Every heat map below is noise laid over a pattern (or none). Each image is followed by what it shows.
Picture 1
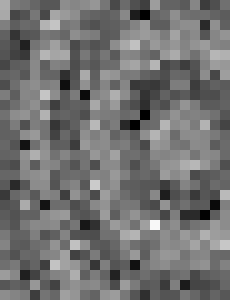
rings round one point
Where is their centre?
middle right
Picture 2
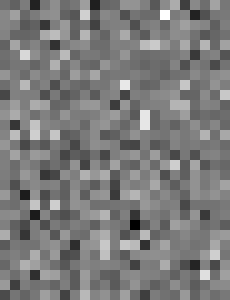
only noise
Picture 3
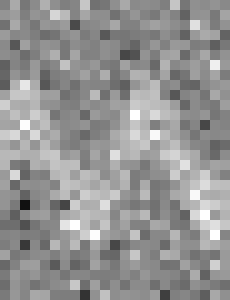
a wavy band
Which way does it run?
left to right
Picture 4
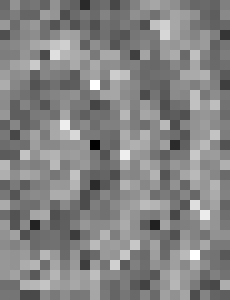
rings round one point
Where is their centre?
middle left
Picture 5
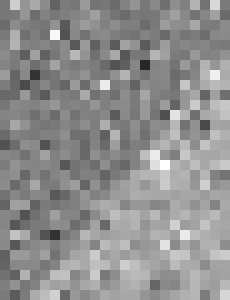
a sharp edge
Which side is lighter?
bottom right
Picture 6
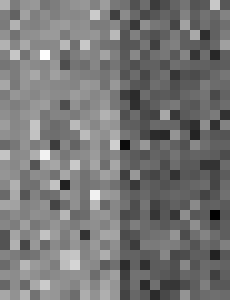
a sharp edge
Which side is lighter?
left
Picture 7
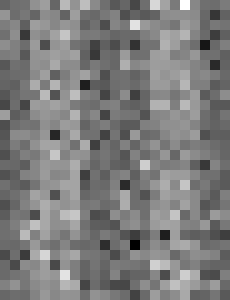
vertical stripes
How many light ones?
2
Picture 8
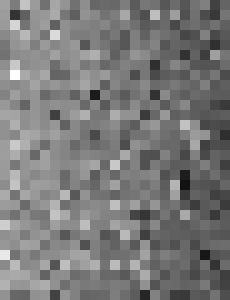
a smooth slope
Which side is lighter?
left
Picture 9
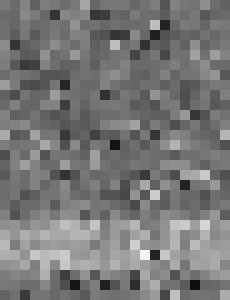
one horizontal stripe
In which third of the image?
bottom
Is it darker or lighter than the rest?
lighter
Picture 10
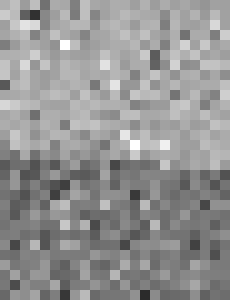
a sharp edge
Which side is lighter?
top
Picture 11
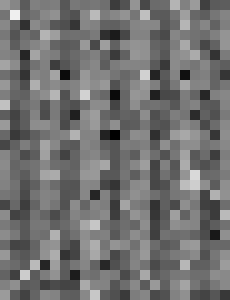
vertical stripes
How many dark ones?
5
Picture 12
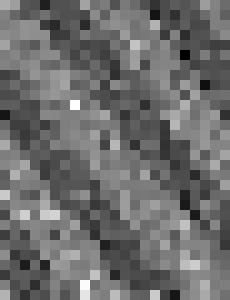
diagonal stripes
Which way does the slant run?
top left to bottom right
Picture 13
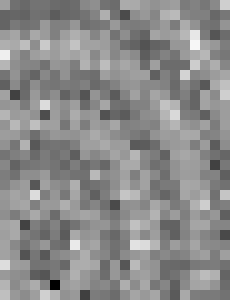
rings round one point
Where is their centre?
bottom left
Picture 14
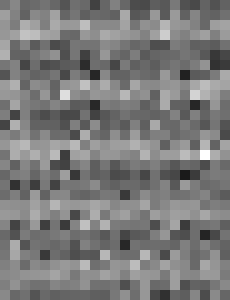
horizontal stripes
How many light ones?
5
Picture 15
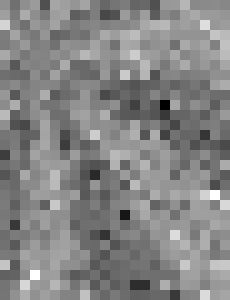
spokes from one point
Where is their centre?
top left
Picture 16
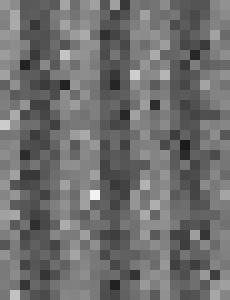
vertical stripes
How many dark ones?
3
